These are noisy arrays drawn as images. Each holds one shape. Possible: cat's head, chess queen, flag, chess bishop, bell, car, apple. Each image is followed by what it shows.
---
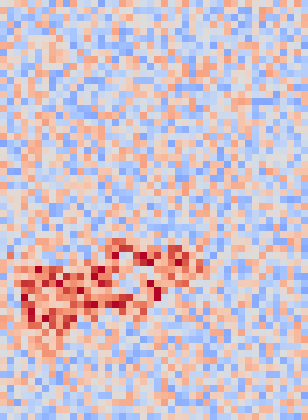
chess bishop
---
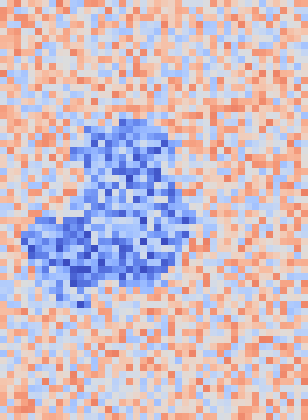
car
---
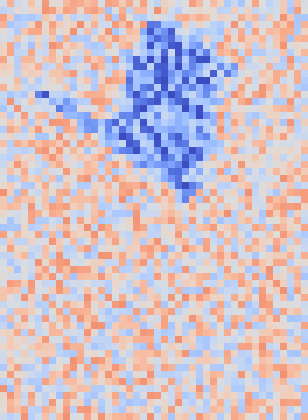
flag
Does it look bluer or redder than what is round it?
bluer
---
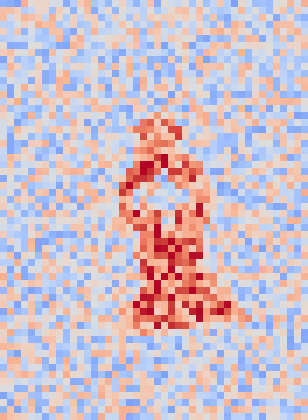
chess bishop
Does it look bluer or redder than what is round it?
redder
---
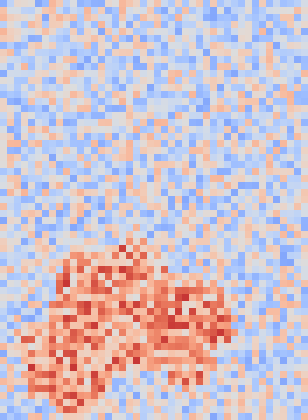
car
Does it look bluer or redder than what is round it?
redder
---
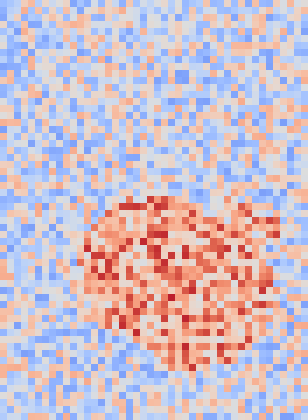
apple
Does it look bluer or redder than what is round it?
redder
